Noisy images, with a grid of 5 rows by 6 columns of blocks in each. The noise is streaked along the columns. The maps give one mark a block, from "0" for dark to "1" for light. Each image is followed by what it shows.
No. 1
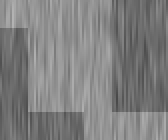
1 1 1 1 0 0
0 1 1 1 0 0
0 1 1 1 0 0
0 1 1 1 0 0
0 0 0 1 1 1
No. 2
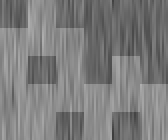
0 1 0 0 0 0
1 1 1 0 0 0
1 0 1 0 1 0
1 1 1 1 1 1
1 1 0 1 0 1
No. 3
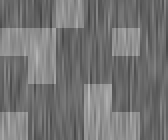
0 0 1 0 0 0
1 1 0 0 1 0
0 1 0 0 0 0
0 0 0 1 0 0
1 0 0 1 1 0
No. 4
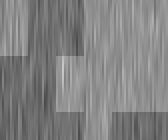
1 0 0 1 1 1
1 0 0 1 1 1
0 0 1 1 1 1
0 0 1 1 1 1
0 0 0 1 0 0
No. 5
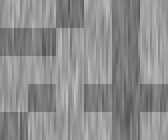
1 1 0 1 0 1
0 0 1 1 0 1
1 1 1 1 0 1
1 0 1 0 0 0
0 1 1 1 0 1
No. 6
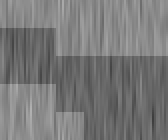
1 1 1 1 1 1
0 0 1 1 1 1
0 0 0 0 0 0
1 1 0 0 0 0
1 1 1 0 0 0
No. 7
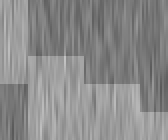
1 0 0 0 0 0
1 0 0 0 0 0
1 1 1 0 0 0
0 1 1 1 1 0
0 1 1 1 1 1
